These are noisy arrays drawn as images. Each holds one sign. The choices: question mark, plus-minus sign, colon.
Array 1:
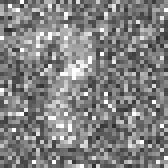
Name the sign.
question mark
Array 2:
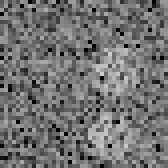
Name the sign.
colon
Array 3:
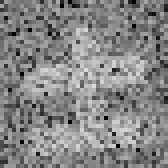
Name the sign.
plus-minus sign
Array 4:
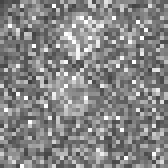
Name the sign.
colon
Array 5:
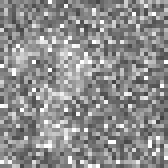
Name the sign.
question mark
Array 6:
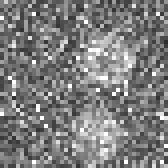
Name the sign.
colon
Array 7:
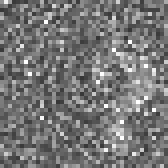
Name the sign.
question mark
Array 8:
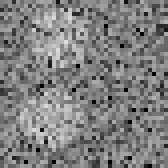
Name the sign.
colon
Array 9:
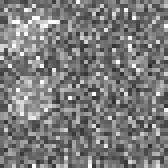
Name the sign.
colon
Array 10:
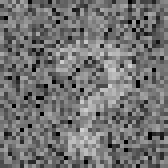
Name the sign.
question mark
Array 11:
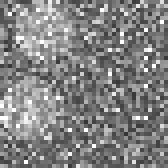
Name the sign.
colon
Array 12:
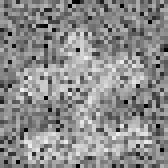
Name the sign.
plus-minus sign
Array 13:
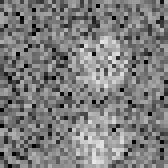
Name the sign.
colon
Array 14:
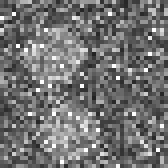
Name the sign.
colon
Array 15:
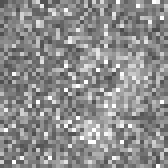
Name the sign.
question mark
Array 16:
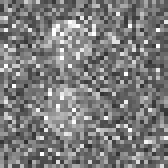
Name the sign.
colon
